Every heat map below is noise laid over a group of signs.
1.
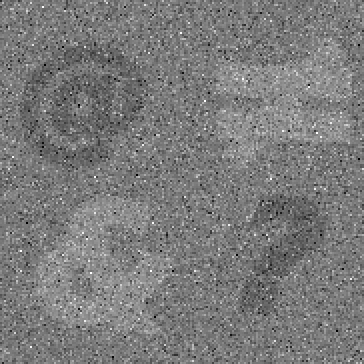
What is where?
top left: dark at sign; top right: light not-equal sign; bottom left: light ampersand; bottom right: dark question mark
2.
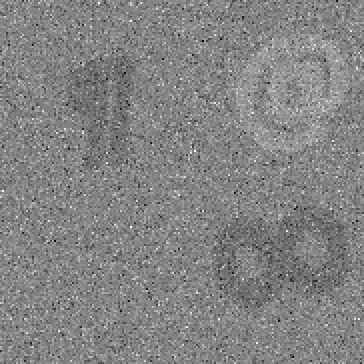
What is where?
top left: dark pilcrow; top right: light at sign; bottom right: dark infinity sign
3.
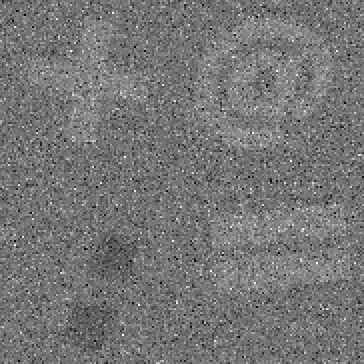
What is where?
top left: light plus sign; top right: light at sign; bottom left: dark colon; bottom right: light equals sign
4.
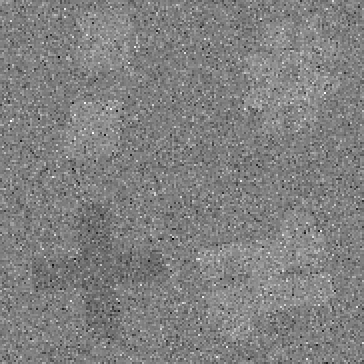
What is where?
top left: light colon; top right: light hash sign; bottom left: dark plus sign; bottom right: light not-equal sign
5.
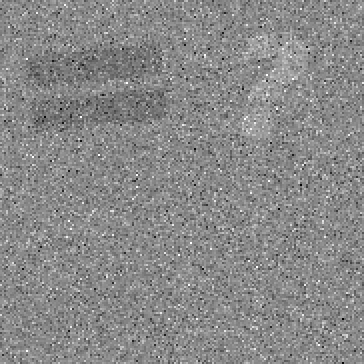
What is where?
top left: dark equals sign; top right: light question mark
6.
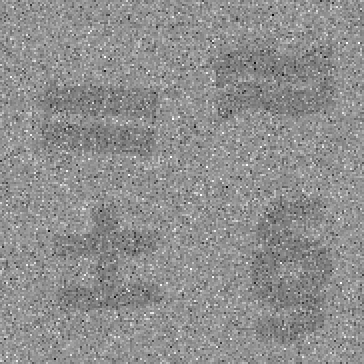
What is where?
top left: dark equals sign; top right: dark approximately sign; bottom left: dark plus-minus sign; bottom right: dark section sign
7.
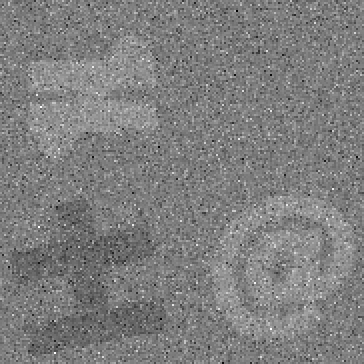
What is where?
top left: light not-equal sign; bottom left: dark plus-minus sign; bottom right: light at sign
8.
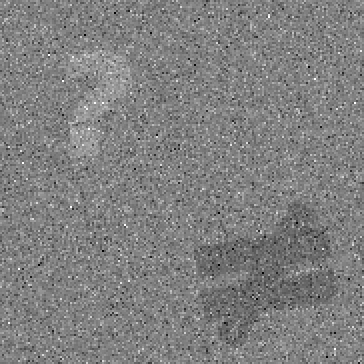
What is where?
top left: light question mark; bottom right: dark not-equal sign
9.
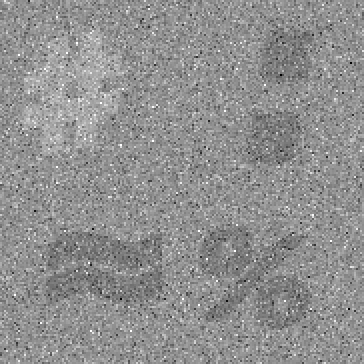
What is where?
top left: light hash sign; top right: dark colon; bottom left: dark approximately sign; bottom right: dark percent sign
